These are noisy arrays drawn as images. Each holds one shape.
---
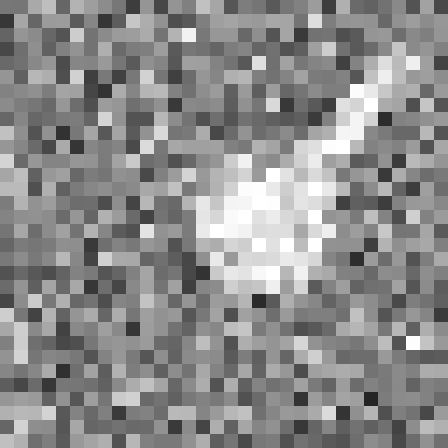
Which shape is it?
lollipop
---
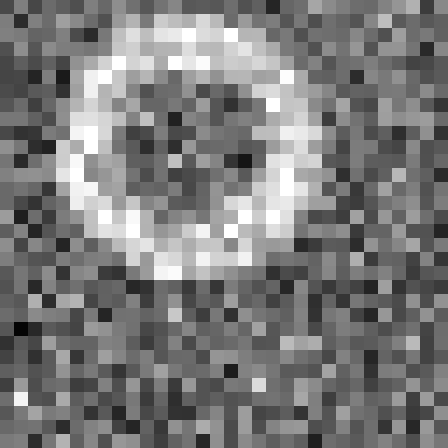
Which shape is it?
ring
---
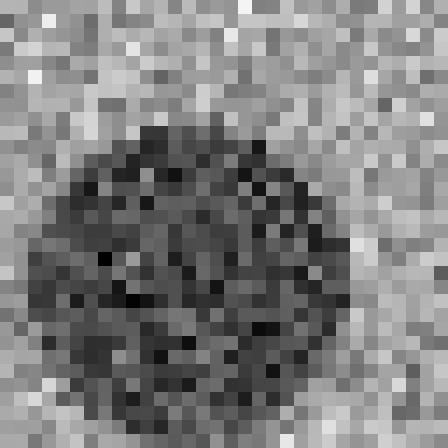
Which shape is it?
disc
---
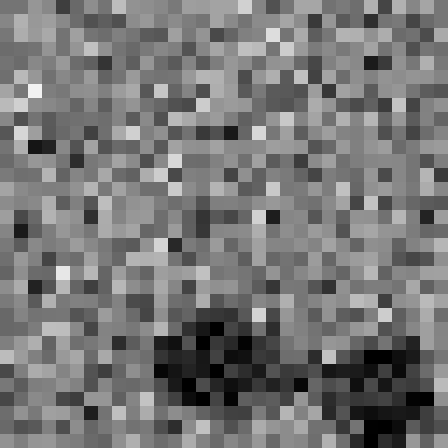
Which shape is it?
dumbbell
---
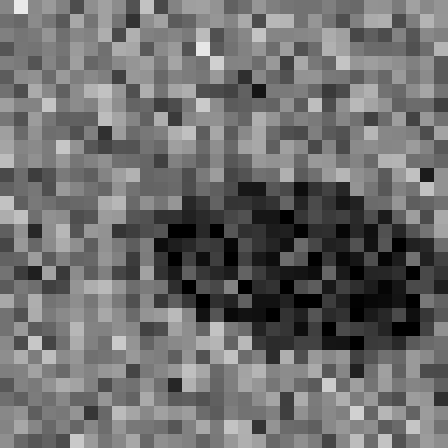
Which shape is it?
ellipse
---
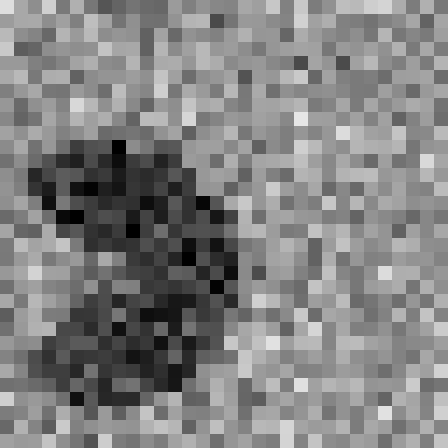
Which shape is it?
disc with a wedge cut out
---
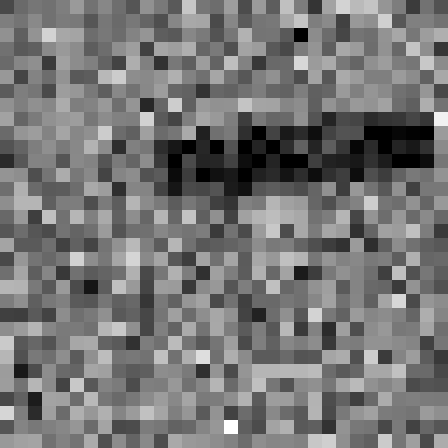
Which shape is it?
bar
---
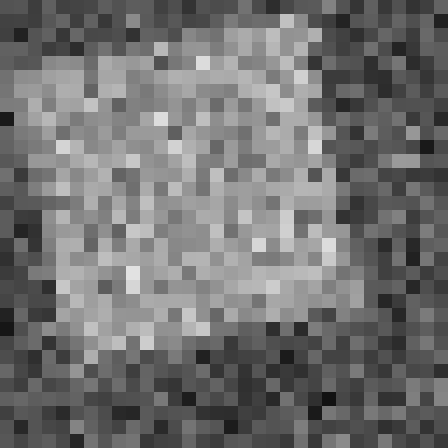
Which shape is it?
square
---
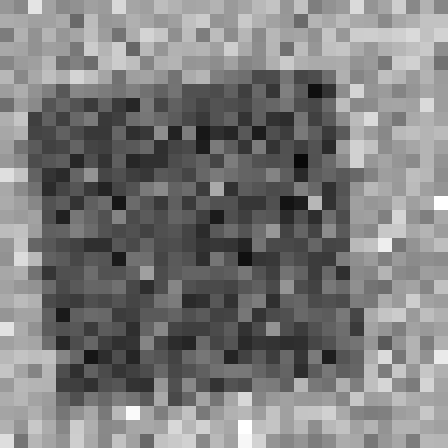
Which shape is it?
square
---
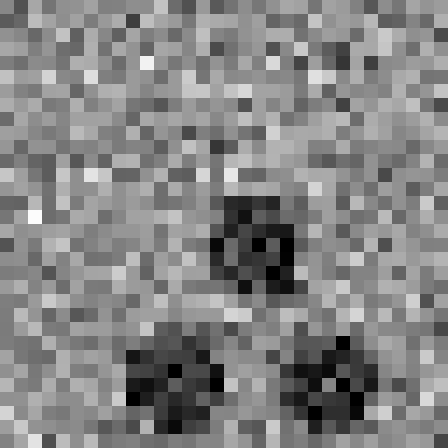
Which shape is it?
three dots
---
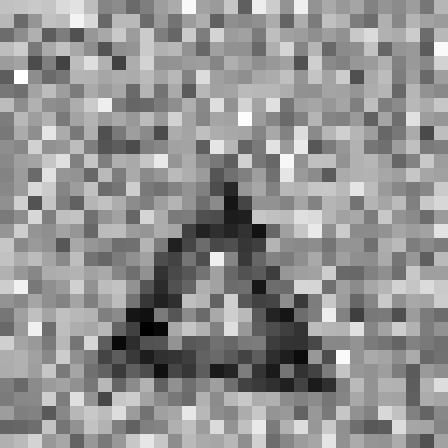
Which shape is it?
triangle frame
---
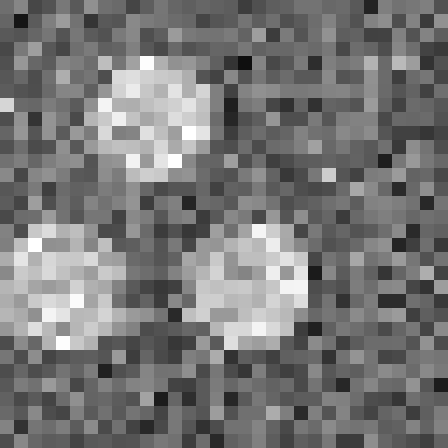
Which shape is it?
three dots
